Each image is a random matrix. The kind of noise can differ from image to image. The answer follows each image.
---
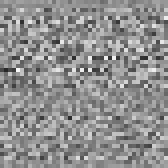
rows of uneven size
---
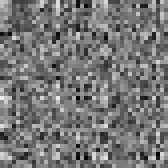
low rank plus noise
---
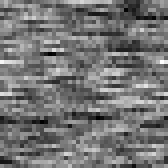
streaked along the rows
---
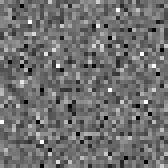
heavy tails
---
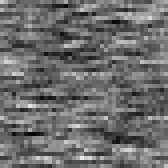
streaked along the rows
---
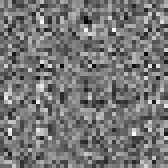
low rank plus noise
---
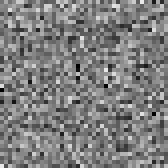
low rank plus noise
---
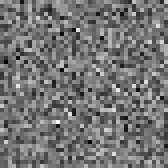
independent entries
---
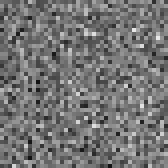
independent entries
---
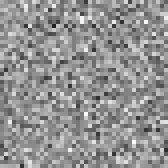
independent entries
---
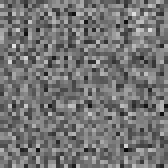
low rank plus noise
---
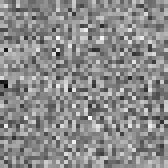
low rank plus noise
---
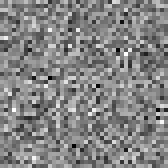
low rank plus noise
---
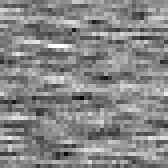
streaked along the rows
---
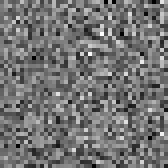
low rank plus noise
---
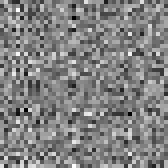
low rank plus noise
